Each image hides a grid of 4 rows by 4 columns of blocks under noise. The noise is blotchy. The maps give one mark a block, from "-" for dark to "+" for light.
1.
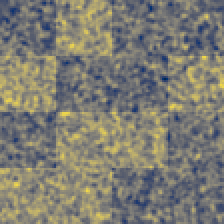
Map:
- + - -
+ - - +
- + + -
+ + - -
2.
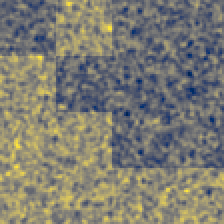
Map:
- + - -
+ - - -
+ + - -
+ + + +
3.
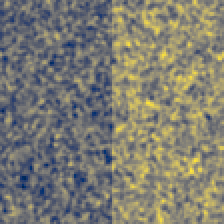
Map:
- - + +
- - + +
- - + +
- - + +
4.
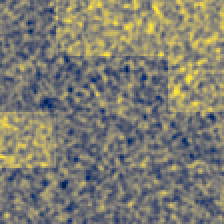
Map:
- + + +
- - - +
+ - - -
- - - -
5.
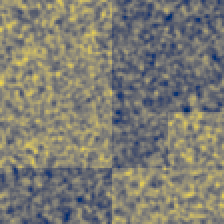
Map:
+ + - -
+ + - -
+ + - +
- - + +
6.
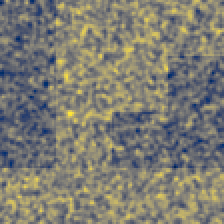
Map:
- + + +
- + + -
- + - -
+ + + +
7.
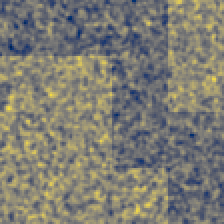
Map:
- - - +
+ + - +
+ + - -
+ + + -
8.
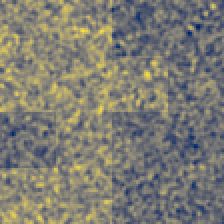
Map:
+ + - -
+ + + -
- + - -
+ + - -
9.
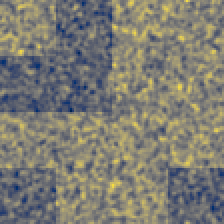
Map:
+ - + +
- - + +
+ + + +
- + + -
